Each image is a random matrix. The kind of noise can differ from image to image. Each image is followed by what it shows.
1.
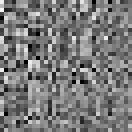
low rank plus noise
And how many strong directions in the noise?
two
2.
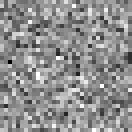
independent entries
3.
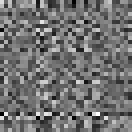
low rank plus noise
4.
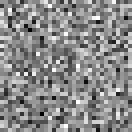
independent entries
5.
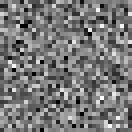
independent entries
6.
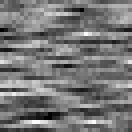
streaked along the rows
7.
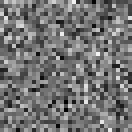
independent entries
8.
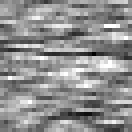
streaked along the rows
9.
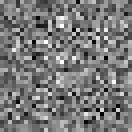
low rank plus noise
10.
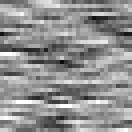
streaked along the rows
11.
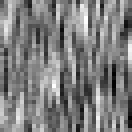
streaked along the columns
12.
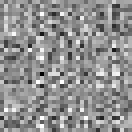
low rank plus noise
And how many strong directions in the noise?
two
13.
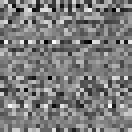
rows of uneven size
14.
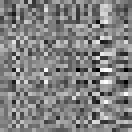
low rank plus noise
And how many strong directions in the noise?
one
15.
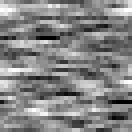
streaked along the rows
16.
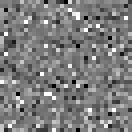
heavy tails
